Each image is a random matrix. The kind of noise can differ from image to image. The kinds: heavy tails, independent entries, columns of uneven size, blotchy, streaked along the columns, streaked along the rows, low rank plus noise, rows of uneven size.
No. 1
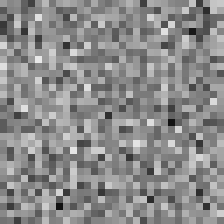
independent entries
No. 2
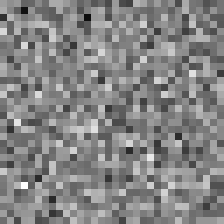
independent entries
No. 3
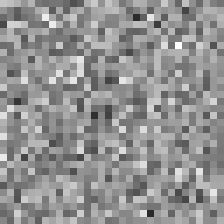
low rank plus noise
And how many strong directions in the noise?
five to eight
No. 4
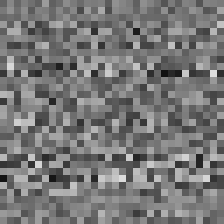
rows of uneven size
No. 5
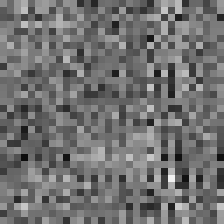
low rank plus noise
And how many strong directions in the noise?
two
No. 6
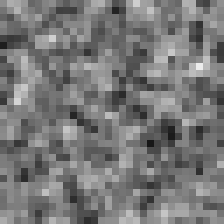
blotchy
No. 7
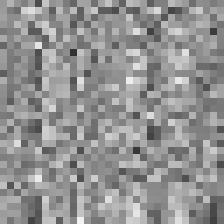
low rank plus noise
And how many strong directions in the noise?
one
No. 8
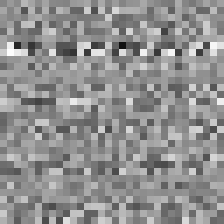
rows of uneven size
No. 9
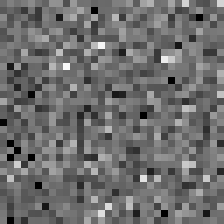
heavy tails
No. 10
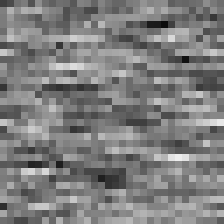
streaked along the rows
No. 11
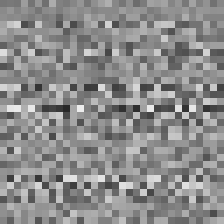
rows of uneven size
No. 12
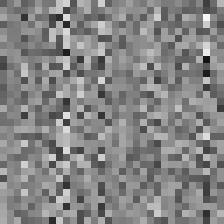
columns of uneven size
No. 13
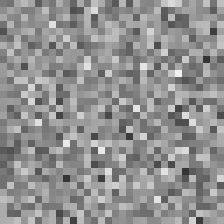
independent entries
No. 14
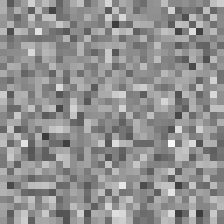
low rank plus noise
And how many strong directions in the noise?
two
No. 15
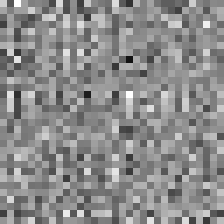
low rank plus noise
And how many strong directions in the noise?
two
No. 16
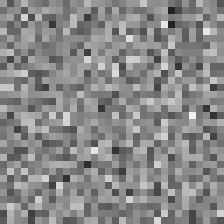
independent entries
